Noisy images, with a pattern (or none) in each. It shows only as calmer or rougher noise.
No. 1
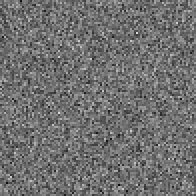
only noise
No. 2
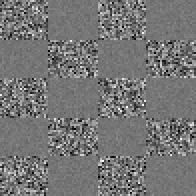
a checkerboard
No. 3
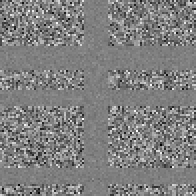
bands of rows crossing bands of columns
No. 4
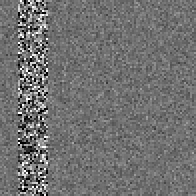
one band of columns
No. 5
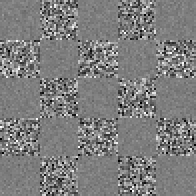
a checkerboard
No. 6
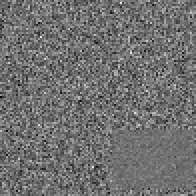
one block
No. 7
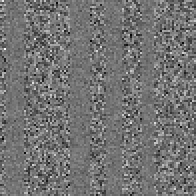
bands of columns
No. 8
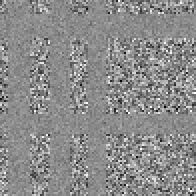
bands of rows crossing bands of columns
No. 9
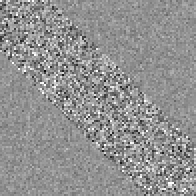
a diagonal band
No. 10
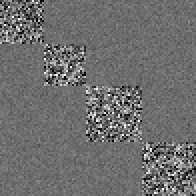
blocks along the diagonal
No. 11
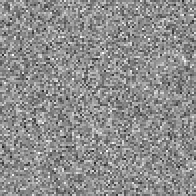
only noise
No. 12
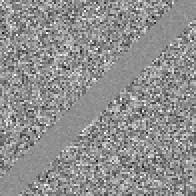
a diagonal band
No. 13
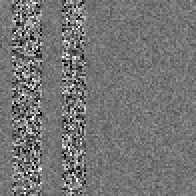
bands of columns
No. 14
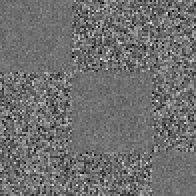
blocks along the diagonal
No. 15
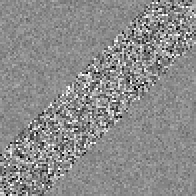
a diagonal band
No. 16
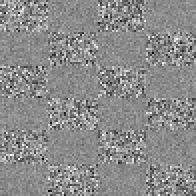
a checkerboard
